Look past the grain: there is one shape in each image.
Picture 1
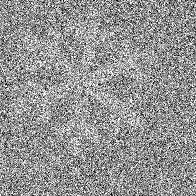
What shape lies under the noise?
snowflake
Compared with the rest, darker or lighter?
lighter
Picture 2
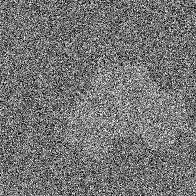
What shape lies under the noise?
car
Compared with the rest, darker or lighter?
lighter
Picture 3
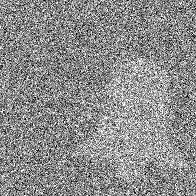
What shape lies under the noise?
bell
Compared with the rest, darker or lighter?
lighter
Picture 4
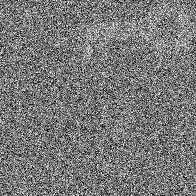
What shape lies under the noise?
key
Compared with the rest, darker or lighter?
lighter
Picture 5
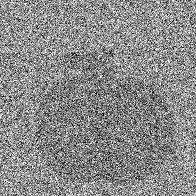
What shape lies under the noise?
apple
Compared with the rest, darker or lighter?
darker
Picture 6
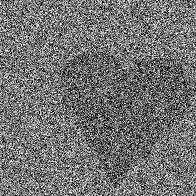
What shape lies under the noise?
heart
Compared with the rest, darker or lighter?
darker
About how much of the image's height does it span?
two thirds
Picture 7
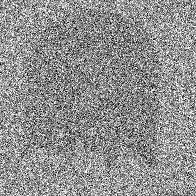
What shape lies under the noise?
ghost
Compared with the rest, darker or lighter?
darker
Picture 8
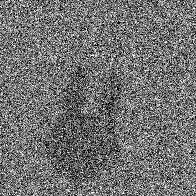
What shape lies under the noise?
rabbit's head
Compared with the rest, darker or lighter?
darker
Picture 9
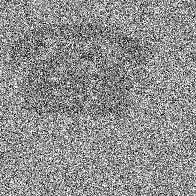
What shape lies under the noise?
telephone
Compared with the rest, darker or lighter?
darker
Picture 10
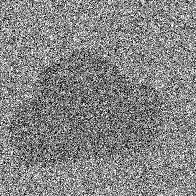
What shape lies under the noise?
cloud
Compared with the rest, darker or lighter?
darker
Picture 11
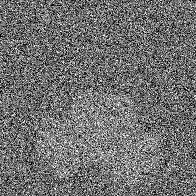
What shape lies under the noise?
car
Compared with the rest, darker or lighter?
lighter
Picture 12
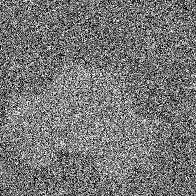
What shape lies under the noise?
car
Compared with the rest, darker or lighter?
lighter
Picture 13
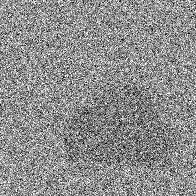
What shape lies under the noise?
cloud
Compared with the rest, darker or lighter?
darker
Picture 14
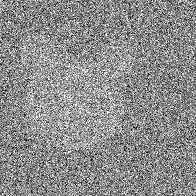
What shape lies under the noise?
bear's head
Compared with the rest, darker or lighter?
lighter
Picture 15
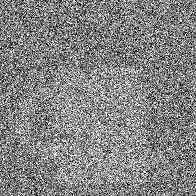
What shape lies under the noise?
cup
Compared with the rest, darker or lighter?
lighter
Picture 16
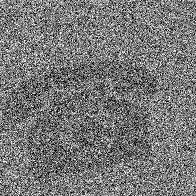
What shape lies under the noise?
telephone
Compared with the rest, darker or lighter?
darker
